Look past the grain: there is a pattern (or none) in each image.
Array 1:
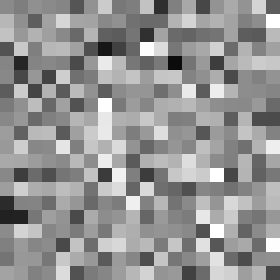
only noise
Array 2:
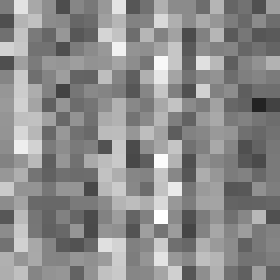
bands of columns
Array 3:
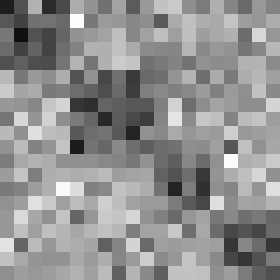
blocks along the diagonal
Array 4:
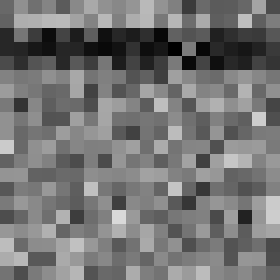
one band of rows
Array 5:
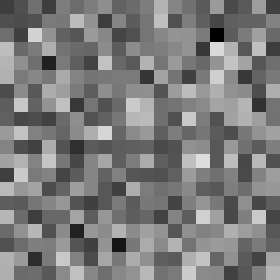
only noise
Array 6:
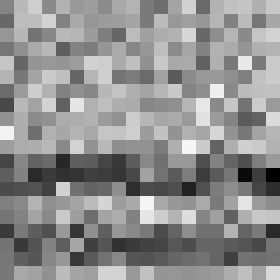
bands of rows
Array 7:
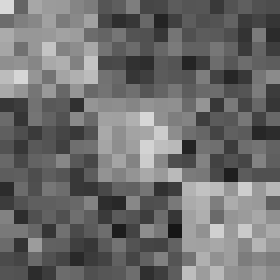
blocks along the diagonal
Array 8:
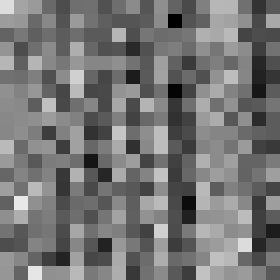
bands of columns
